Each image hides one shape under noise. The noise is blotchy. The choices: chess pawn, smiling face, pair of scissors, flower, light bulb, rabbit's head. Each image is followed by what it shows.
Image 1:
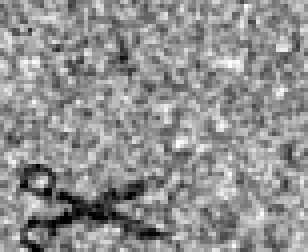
pair of scissors
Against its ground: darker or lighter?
darker
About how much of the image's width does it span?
half
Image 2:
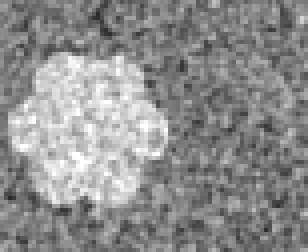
flower
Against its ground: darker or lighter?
lighter
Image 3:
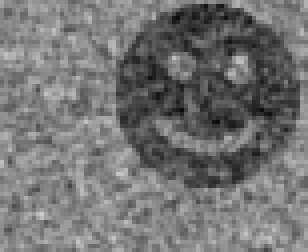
smiling face
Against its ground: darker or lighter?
darker
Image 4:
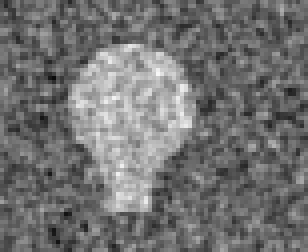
light bulb
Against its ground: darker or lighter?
lighter
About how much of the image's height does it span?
two thirds
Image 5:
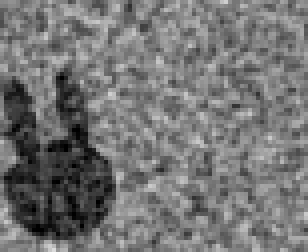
rabbit's head
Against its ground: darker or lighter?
darker
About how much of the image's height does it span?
two thirds
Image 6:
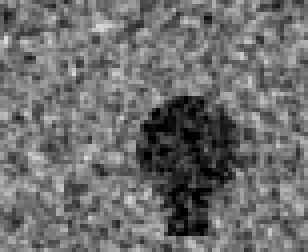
light bulb
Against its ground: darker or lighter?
darker
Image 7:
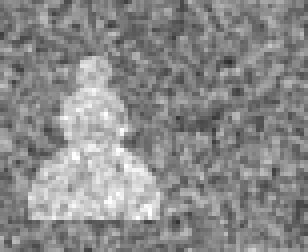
chess pawn
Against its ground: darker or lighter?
lighter
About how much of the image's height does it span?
two thirds
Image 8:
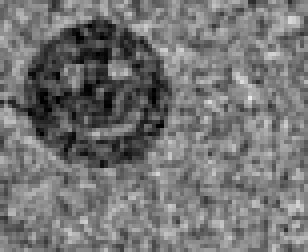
smiling face
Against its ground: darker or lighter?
darker
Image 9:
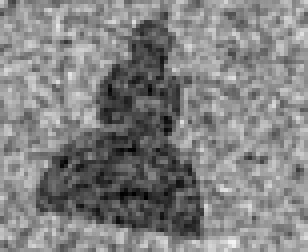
chess pawn
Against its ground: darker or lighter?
darker
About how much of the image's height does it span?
nearly all
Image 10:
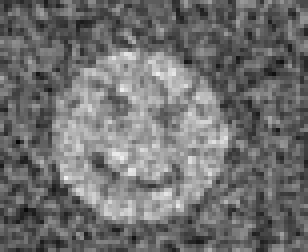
smiling face
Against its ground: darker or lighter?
lighter
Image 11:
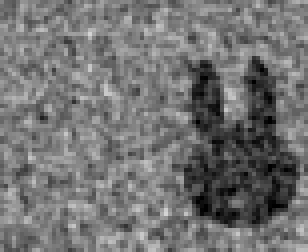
rabbit's head
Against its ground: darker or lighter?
darker
